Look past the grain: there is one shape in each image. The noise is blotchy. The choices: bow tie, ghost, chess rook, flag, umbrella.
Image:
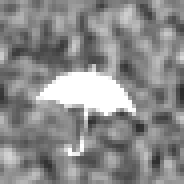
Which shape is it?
umbrella
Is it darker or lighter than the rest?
lighter
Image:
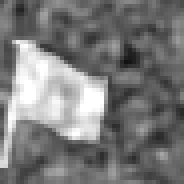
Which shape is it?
flag
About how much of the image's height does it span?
two thirds
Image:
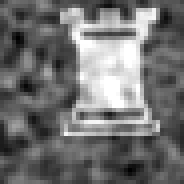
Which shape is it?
chess rook
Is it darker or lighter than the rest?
lighter
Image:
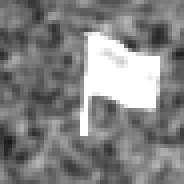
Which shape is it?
flag
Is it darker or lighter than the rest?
lighter
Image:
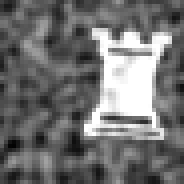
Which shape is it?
chess rook
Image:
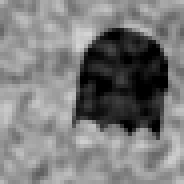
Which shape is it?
ghost
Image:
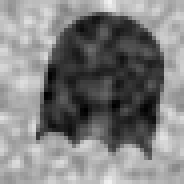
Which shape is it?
ghost
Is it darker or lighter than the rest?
darker
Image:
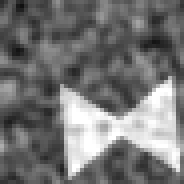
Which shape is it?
bow tie
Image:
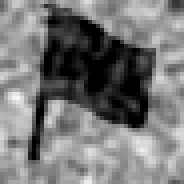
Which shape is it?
flag
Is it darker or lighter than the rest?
darker
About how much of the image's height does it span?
nearly all
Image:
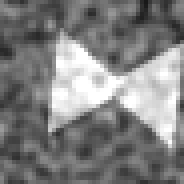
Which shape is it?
bow tie
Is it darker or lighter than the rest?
lighter
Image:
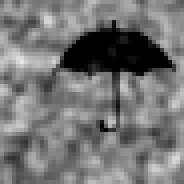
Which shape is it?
umbrella
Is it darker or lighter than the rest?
darker
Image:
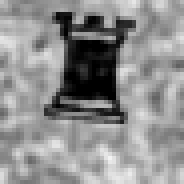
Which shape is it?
chess rook
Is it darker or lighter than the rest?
darker
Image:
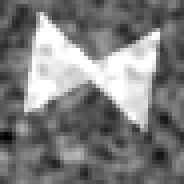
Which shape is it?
bow tie
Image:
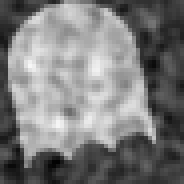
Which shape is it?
ghost
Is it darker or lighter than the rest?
lighter
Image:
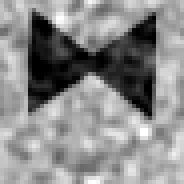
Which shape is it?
bow tie
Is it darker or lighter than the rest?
darker
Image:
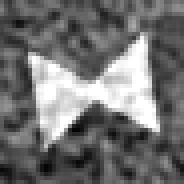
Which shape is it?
bow tie
